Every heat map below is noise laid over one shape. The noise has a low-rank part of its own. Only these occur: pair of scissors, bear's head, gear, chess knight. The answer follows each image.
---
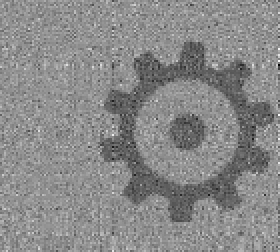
gear
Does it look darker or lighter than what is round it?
darker
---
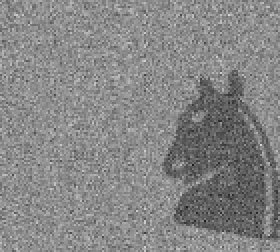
chess knight
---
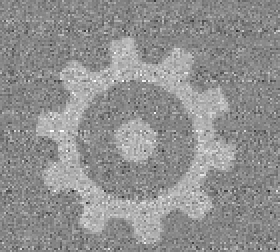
gear
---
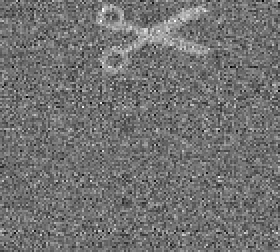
pair of scissors
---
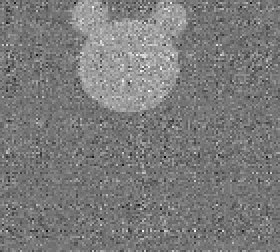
bear's head
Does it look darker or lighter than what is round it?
lighter
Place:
top middle
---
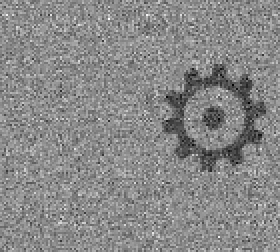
gear
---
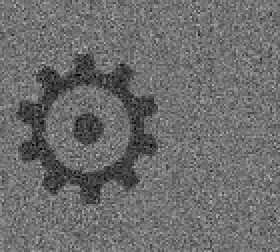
gear
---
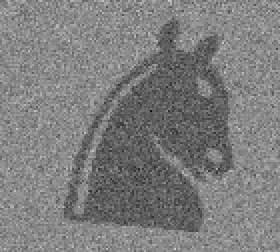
chess knight
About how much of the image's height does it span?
nearly all
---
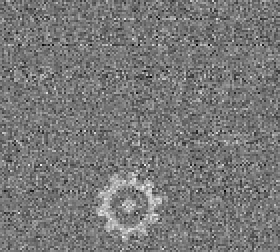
gear
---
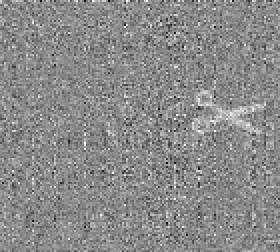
pair of scissors
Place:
middle right
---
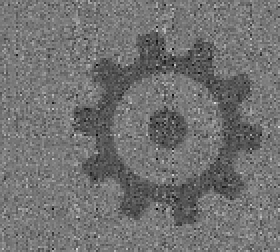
gear
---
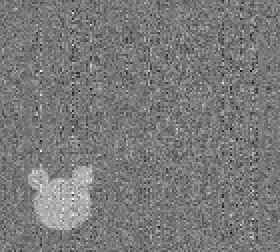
bear's head
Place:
bottom left
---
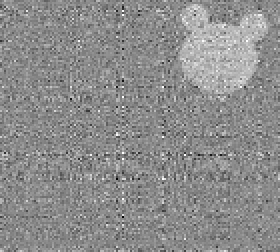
bear's head
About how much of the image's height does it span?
a third
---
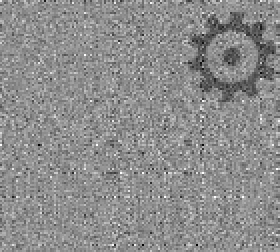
gear
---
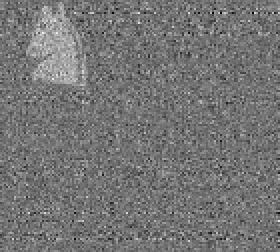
chess knight
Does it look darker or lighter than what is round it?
lighter
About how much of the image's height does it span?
a third
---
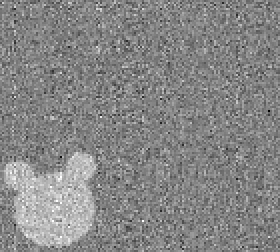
bear's head
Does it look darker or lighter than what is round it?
lighter
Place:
bottom left
